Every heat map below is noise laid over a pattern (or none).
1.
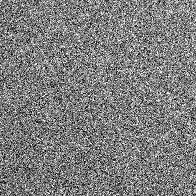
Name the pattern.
a smooth slope
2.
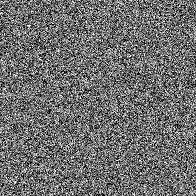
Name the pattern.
only noise
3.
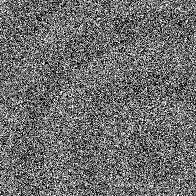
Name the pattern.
rings round one point
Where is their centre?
bottom right
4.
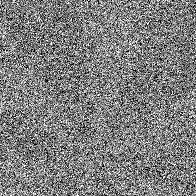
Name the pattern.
spokes from one point
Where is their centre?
bottom middle
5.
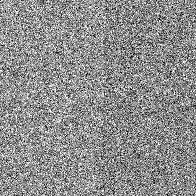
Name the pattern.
a sharp edge
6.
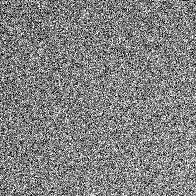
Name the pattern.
a smooth slope
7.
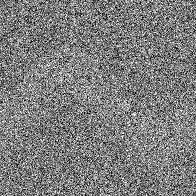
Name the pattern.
a wavy band
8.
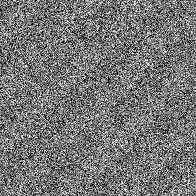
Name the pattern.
diagonal stripes
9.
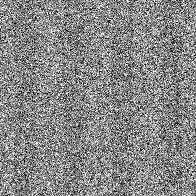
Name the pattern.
vertical stripes
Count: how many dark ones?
4
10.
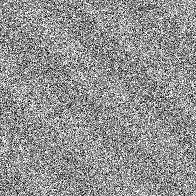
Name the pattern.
diagonal stripes
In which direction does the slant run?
top left to bottom right
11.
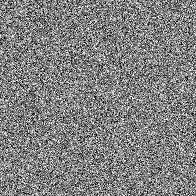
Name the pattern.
only noise
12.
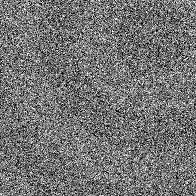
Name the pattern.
rings round one point
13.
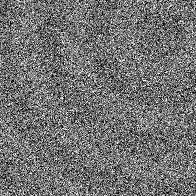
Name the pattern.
rings round one point
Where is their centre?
top right
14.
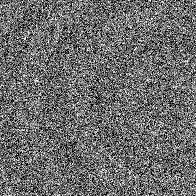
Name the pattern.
rings round one point
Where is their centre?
middle right
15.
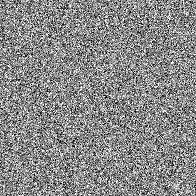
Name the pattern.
only noise
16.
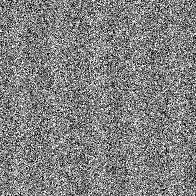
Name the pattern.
vertical stripes
